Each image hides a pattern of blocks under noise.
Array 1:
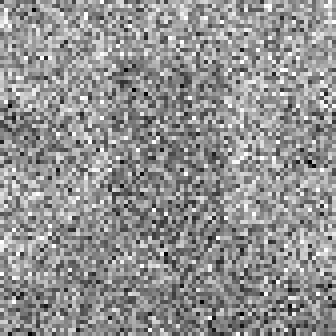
left and right mirror each other
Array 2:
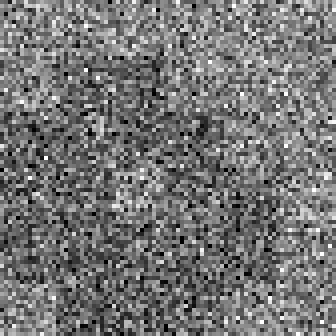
mirrored about the diagonal from the bottom left
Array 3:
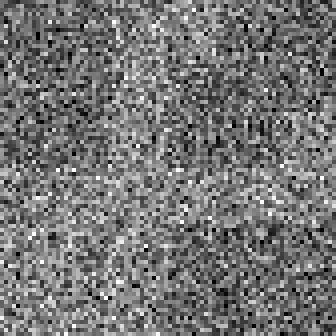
mirrored about the diagonal from the bottom left
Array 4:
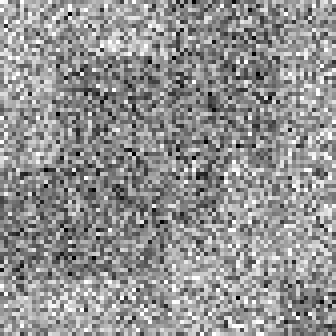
mirrored about the diagonal from the top left
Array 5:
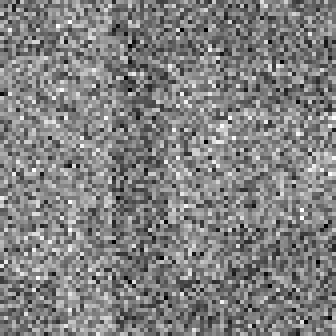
top and bottom mirror each other
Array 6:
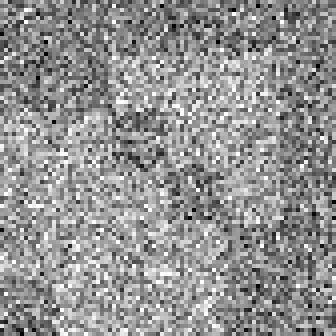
mirrored about the diagonal from the bottom left
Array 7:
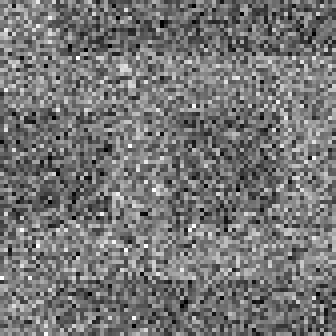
top and bottom mirror each other
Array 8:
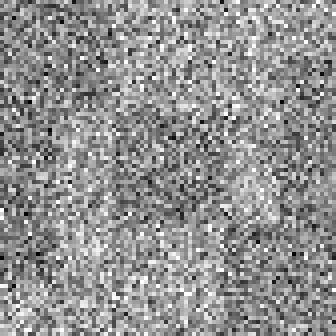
the same after a half turn
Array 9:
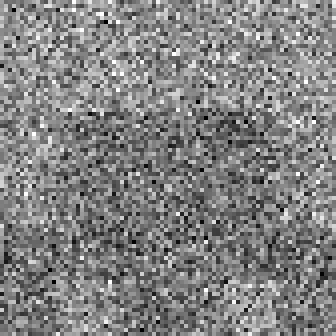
left and right mirror each other
